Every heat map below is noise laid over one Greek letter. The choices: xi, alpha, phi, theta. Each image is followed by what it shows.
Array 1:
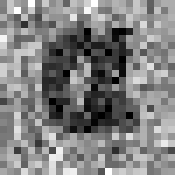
dark alpha
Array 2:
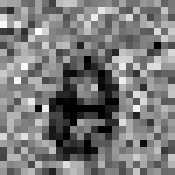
dark theta
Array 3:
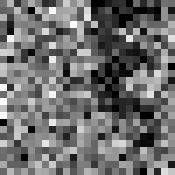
dark xi
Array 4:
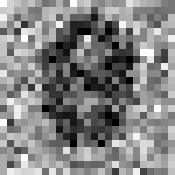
dark theta
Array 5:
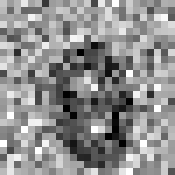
dark theta
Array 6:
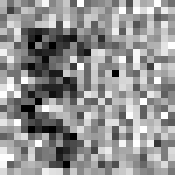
dark xi
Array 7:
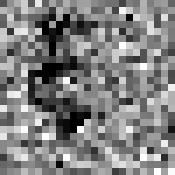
dark xi
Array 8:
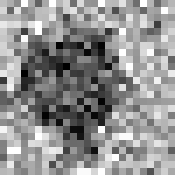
dark phi
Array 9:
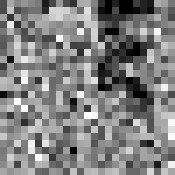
dark xi
